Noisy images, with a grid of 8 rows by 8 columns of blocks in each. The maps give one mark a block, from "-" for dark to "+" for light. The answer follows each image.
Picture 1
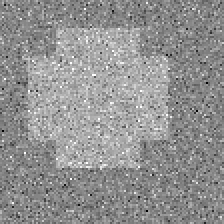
--------
--+++---
-+++++--
-+++++--
-+++++--
--+++---
--------
--------
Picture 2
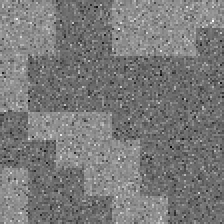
++--++++
++--+++-
+-------
+-------
-+++----
--+++---
+--++---
+---++--
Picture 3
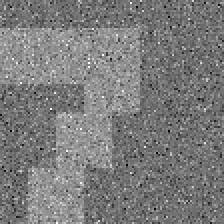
--------
+++++---
+++++---
---++---
--++----
--++----
-++-----
-++-----
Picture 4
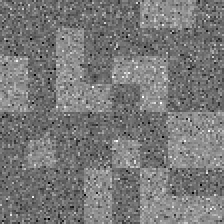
-----++-
--+-----
+-+-++--
+-++-+--
------++
-+--+-++
---+-+--
---+-+++
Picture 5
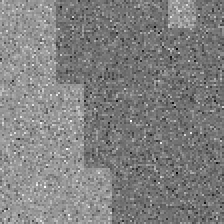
++----+-
++------
++------
+++-----
+++-----
+++-----
++++----
++++----
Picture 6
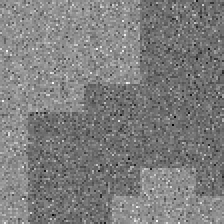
+++++---
+++++---
+++++---
+++-----
+-------
+-------
+----++-
+---++++
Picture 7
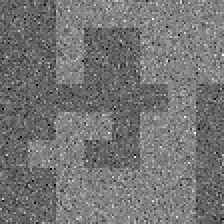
--++++++
--+--+++
--+--+++
------+-
--++-++-
-++--++-
--+++++-
--+++++-
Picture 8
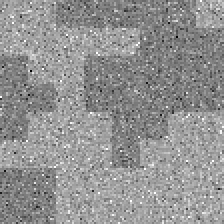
++-----+
+++++---
-++-----
--+-----
-+++--++
++++-+++
--++++++
--++++++
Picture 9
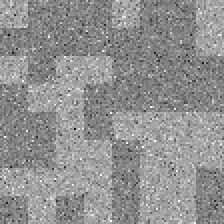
+---+--+
-------+
+-++----
-++-----
--+-++++
--++-+++
++++-++-
-+-+-++-
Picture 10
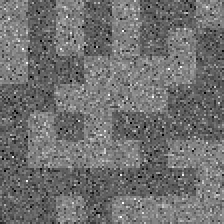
+-+-+--+
+-+-+-+-
+--++++-
--++++--
-+-+----
-++++-++
-------+
--+-++++
